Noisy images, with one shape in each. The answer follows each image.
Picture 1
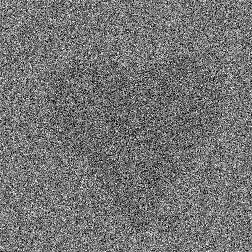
heart
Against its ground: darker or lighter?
darker
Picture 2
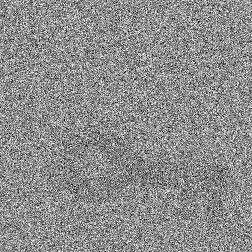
key
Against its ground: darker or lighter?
darker
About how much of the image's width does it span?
two thirds
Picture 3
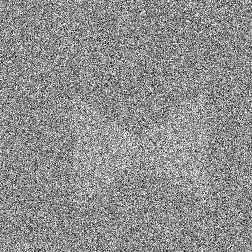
bow tie
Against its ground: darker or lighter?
lighter
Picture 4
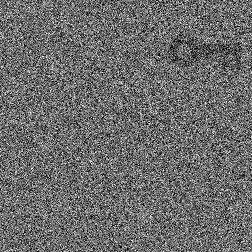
key
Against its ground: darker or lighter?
darker
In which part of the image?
top right
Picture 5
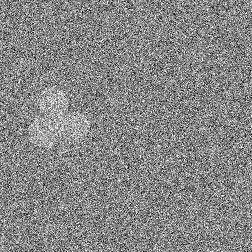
club
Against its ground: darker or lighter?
lighter
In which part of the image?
middle left
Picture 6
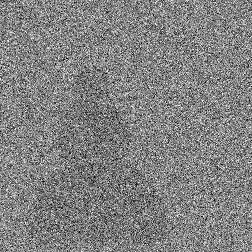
chess pawn
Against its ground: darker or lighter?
darker
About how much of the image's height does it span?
two thirds
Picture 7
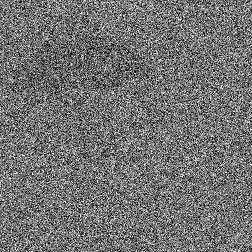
umbrella
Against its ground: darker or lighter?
darker
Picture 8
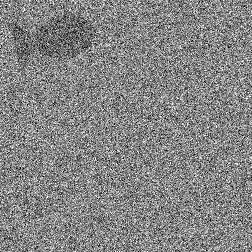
fish
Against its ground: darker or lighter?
darker
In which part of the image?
top left
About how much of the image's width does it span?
a third
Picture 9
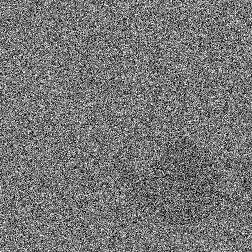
teapot
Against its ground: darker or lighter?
darker
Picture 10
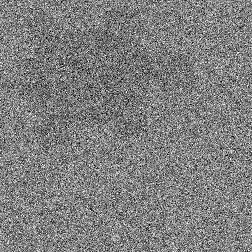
turtle
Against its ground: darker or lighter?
darker
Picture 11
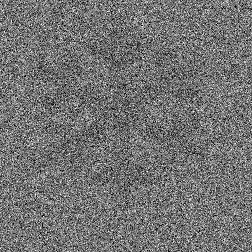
snowflake
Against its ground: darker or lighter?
darker
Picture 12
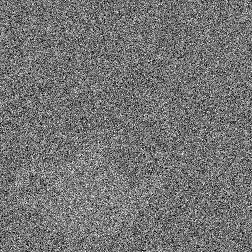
teapot
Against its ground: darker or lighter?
lighter
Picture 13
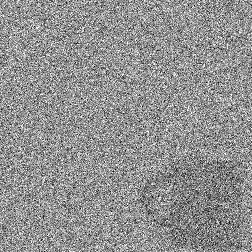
cup
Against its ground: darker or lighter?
darker
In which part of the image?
bottom right
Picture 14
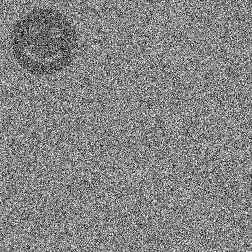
smiling face
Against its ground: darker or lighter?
darker
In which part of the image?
top left
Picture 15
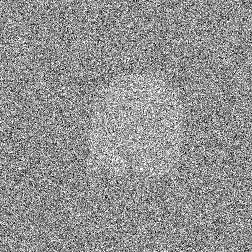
ghost
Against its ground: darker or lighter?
lighter
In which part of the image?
centre
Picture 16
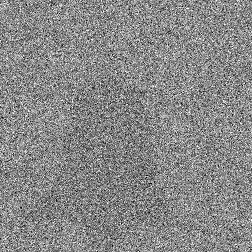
bell
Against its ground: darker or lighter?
darker
